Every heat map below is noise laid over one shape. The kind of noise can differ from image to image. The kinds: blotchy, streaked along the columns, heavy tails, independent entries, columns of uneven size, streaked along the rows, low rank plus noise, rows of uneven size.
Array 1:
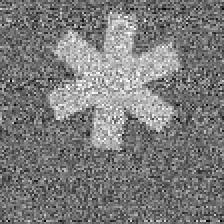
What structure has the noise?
rows of uneven size
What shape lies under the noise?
asterisk
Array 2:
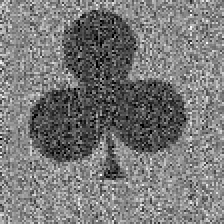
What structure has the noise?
columns of uneven size
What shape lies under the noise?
club
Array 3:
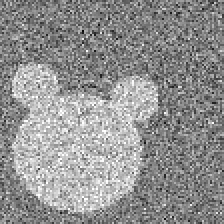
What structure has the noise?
low rank plus noise
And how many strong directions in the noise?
two
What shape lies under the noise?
bear's head
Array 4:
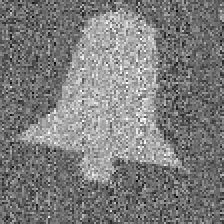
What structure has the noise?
columns of uneven size
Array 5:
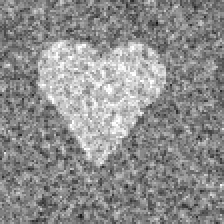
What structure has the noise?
blotchy
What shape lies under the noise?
heart
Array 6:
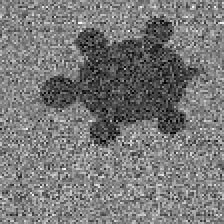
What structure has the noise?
rows of uneven size
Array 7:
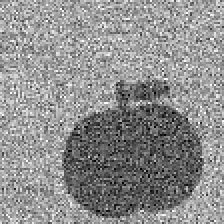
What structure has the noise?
low rank plus noise
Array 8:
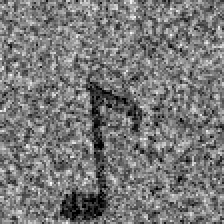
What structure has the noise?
blotchy
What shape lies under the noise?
musical note
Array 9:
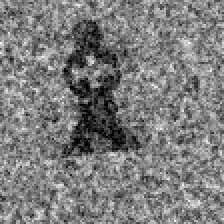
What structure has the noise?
blotchy
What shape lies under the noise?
chess bishop
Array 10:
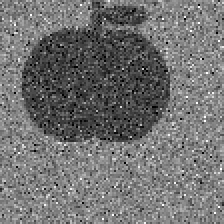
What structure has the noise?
heavy tails
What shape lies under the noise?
apple
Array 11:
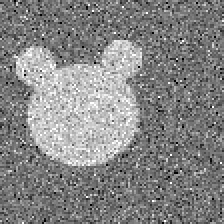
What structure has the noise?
heavy tails
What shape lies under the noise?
bear's head
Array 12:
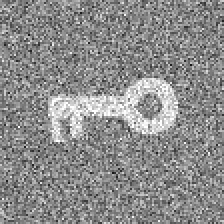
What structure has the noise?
independent entries
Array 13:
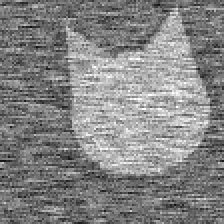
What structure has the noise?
streaked along the rows
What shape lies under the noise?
cat's head
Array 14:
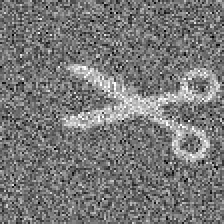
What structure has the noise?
low rank plus noise
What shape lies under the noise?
pair of scissors
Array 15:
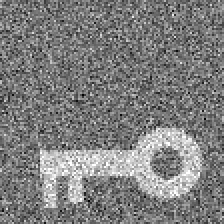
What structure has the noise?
independent entries
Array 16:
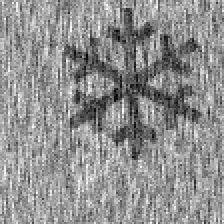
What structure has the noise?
streaked along the columns
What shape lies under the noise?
snowflake
